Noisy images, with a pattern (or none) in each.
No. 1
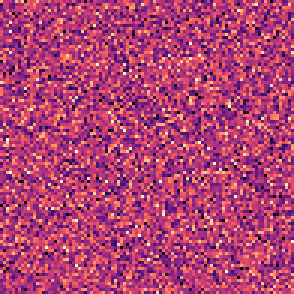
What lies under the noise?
only noise
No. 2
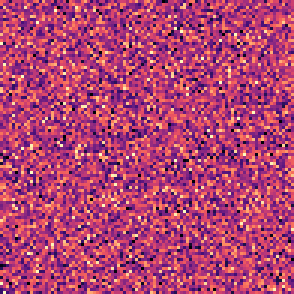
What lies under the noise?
only noise
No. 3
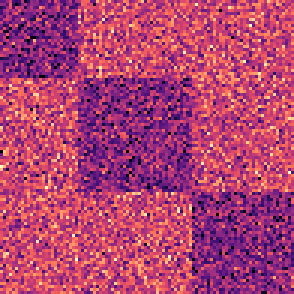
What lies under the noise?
blocks along the diagonal
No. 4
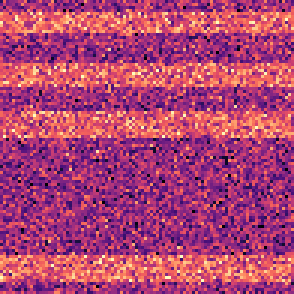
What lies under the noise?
bands of rows
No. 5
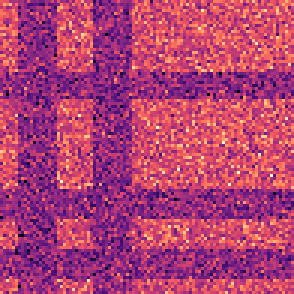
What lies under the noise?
bands of rows crossing bands of columns
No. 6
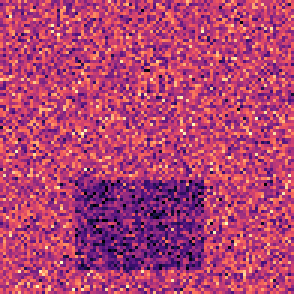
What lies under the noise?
one block
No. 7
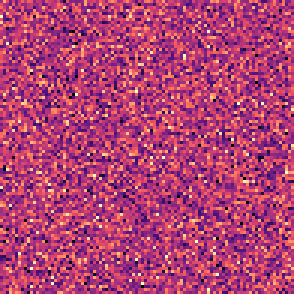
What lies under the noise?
only noise
